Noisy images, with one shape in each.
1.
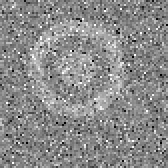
bullseye
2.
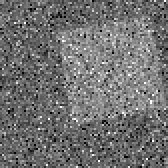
square
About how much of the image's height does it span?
two thirds
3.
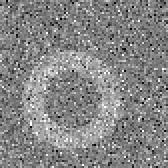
ring
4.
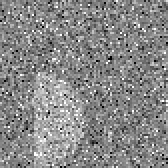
half disc
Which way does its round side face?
right
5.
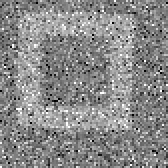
square frame
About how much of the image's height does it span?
two thirds
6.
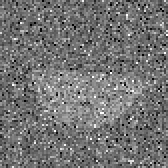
half disc
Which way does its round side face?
down
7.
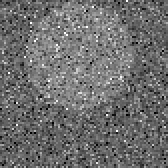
disc
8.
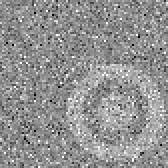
bullseye
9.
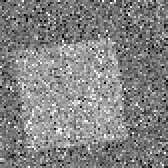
square
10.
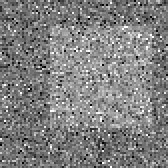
square
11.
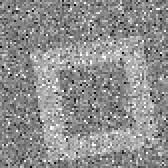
square frame
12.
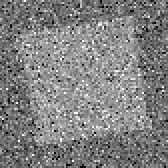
square
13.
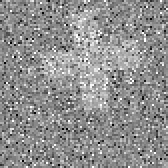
cross
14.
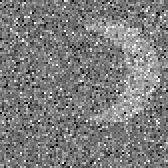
crescent
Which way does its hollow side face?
left
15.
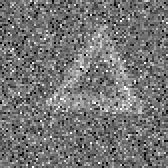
triangle frame
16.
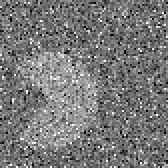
disc with a wedge cut out
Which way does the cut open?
left
